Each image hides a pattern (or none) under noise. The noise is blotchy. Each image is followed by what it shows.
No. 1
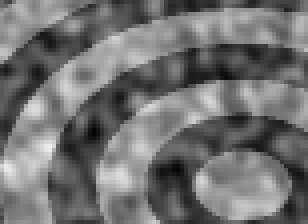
rings round one point
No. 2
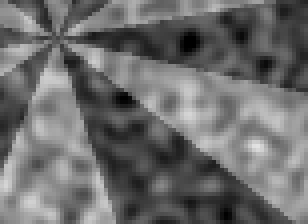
spokes from one point
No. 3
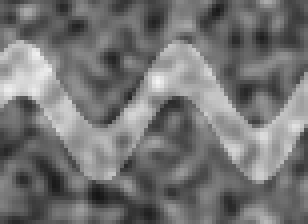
a wavy band
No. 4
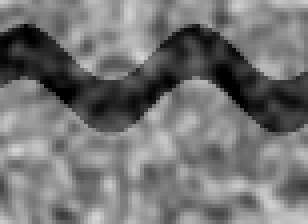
a wavy band
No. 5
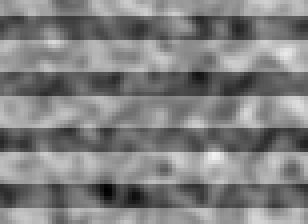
horizontal stripes
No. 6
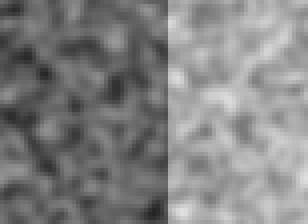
a sharp edge
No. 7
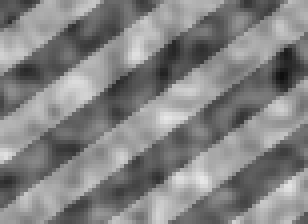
diagonal stripes
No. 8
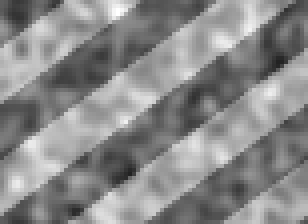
diagonal stripes
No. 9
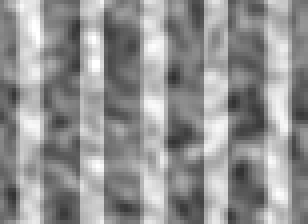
vertical stripes
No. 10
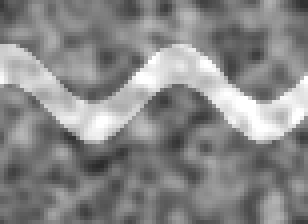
a wavy band
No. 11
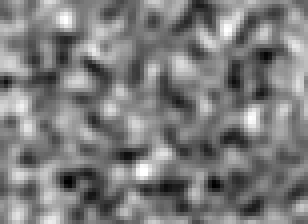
only noise
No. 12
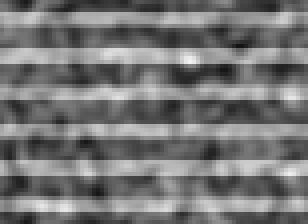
horizontal stripes
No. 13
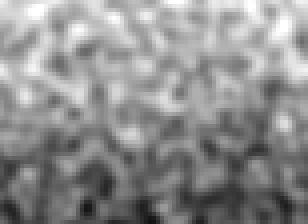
a smooth slope
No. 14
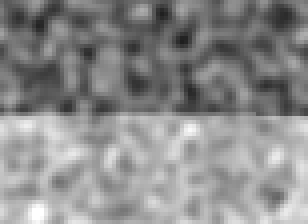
a sharp edge
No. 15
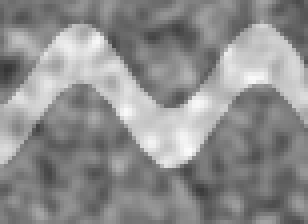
a wavy band
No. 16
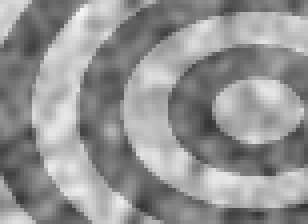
rings round one point
